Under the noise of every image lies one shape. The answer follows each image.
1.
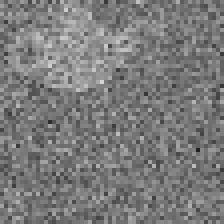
teapot
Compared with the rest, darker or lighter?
lighter
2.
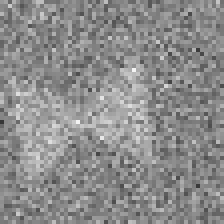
bow tie
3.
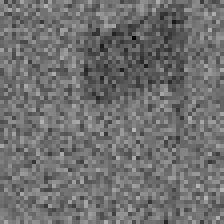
flag
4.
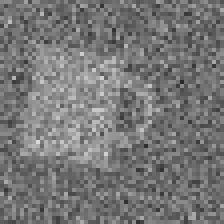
cup
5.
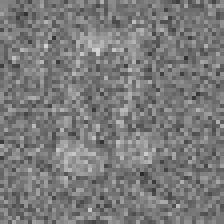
pair of musical notes
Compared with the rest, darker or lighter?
lighter
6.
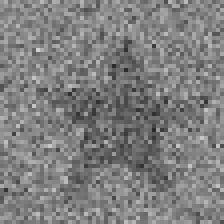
star
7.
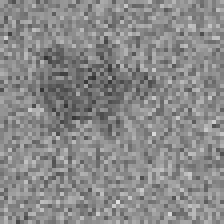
turtle
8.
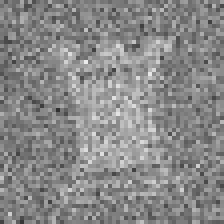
chess rook
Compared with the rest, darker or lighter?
lighter
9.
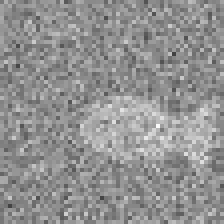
fish
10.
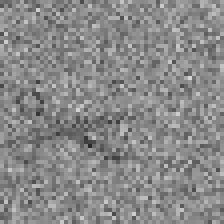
pair of scissors
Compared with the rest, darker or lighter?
darker
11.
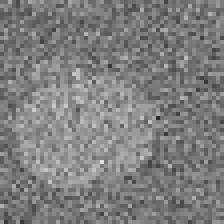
apple
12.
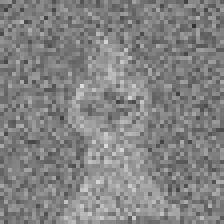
chess bishop
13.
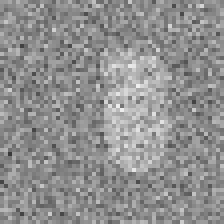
footprint
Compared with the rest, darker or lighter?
lighter
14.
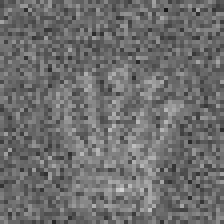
chess queen
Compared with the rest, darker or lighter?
lighter
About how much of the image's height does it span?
two thirds
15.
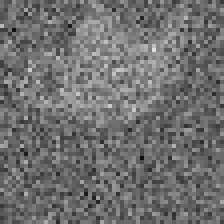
teapot
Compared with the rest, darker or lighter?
lighter
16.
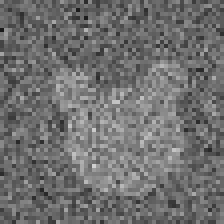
bear's head
